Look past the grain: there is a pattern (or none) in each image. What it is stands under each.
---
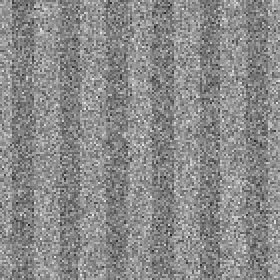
vertical stripes
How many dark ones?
6
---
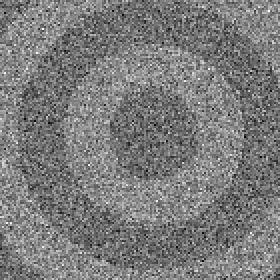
rings round one point
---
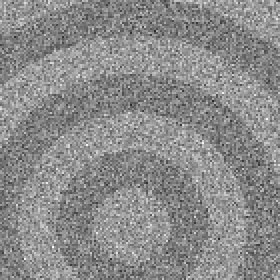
rings round one point
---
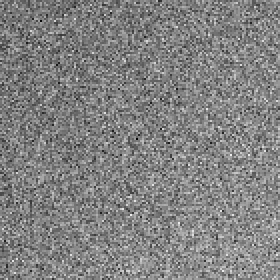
a smooth slope
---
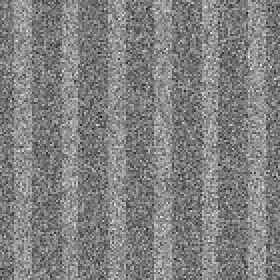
vertical stripes
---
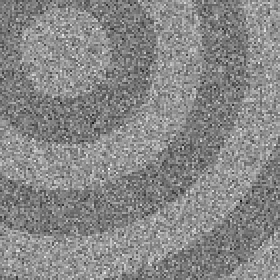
rings round one point
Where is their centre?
top left
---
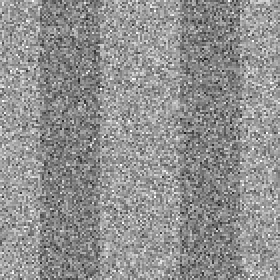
vertical stripes
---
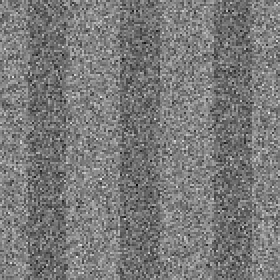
vertical stripes
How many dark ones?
3
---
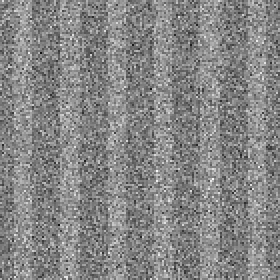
vertical stripes
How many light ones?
6
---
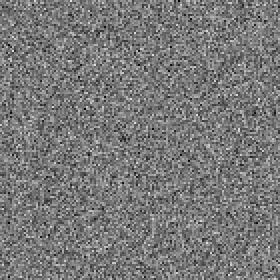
only noise
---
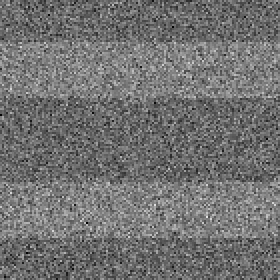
horizontal stripes
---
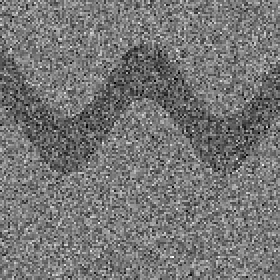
a wavy band
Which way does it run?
left to right
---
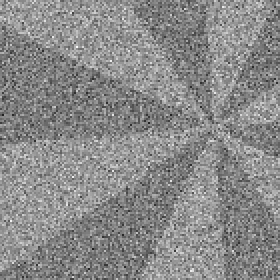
spokes from one point
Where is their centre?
middle right
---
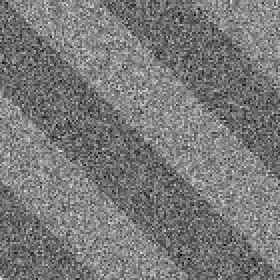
diagonal stripes
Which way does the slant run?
top left to bottom right
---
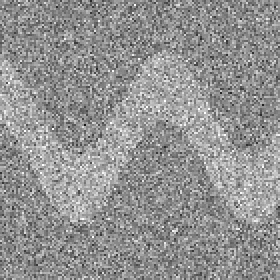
a wavy band
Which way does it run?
left to right
